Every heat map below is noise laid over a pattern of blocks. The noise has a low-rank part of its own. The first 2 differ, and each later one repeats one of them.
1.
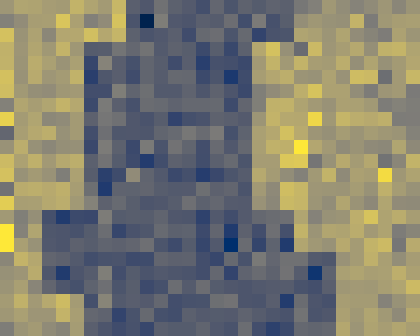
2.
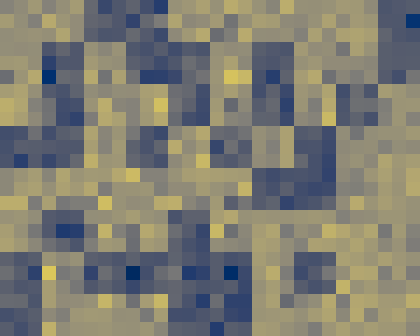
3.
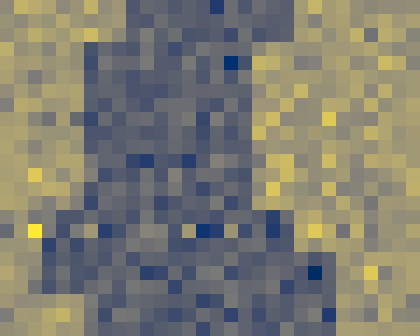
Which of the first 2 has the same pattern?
1
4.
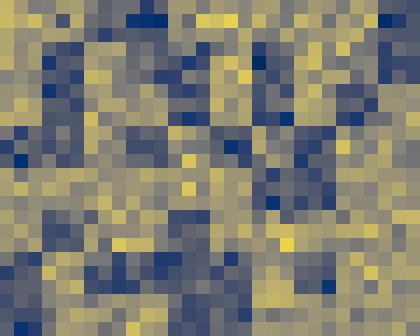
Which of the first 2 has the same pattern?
2
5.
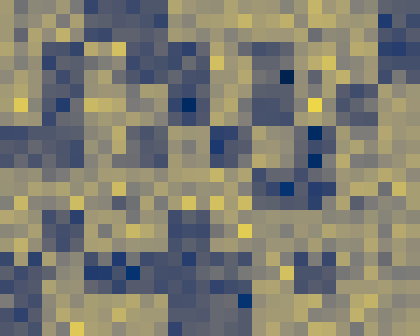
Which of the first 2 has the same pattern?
2
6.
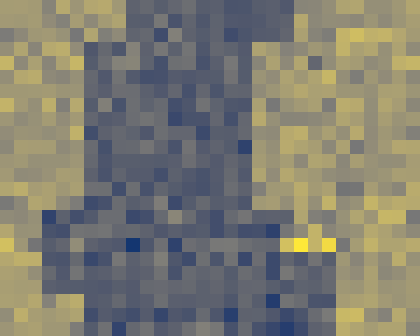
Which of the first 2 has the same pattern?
1
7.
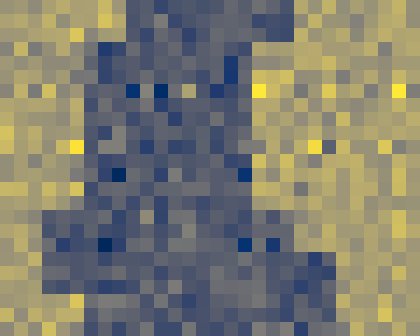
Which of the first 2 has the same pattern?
1
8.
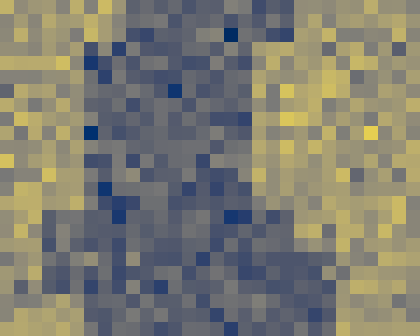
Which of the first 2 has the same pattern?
1
